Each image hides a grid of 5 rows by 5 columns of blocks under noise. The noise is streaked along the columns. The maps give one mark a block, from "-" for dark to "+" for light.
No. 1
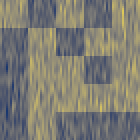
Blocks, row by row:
+-+-+
-+-++
-++-+
-++++
-+---
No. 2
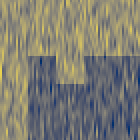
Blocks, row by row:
+++++
+++++
+-+--
+----
+----
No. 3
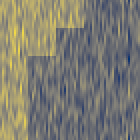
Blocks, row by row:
+++--
++---
+----
+----
+----
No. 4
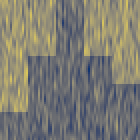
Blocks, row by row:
++-++
++-++
+---+
+----
-----
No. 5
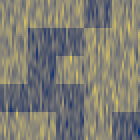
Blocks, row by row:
+++-+
+--++
+-+++
---++
++-+-
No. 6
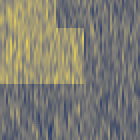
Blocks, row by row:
++---
+++--
+++--
-----
-----
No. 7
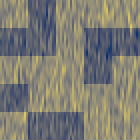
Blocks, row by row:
+-+++
--+--
+++-+
-++++
+--++
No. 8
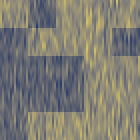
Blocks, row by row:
+-+++
-+++-
---++
---++
-++++
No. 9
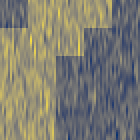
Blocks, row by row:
-+++-
+++--
++---
++---
++---
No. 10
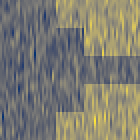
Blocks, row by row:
--+++
---++
-----
---++
--+++
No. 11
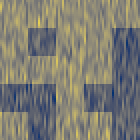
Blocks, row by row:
+++++
+-++-
++++-
--+--
+-++-
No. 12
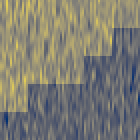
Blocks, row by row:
+++++
++++-
+++--
+----
-----
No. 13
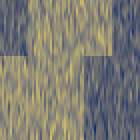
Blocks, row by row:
-+++-
-+++-
+++--
+++--
+++--
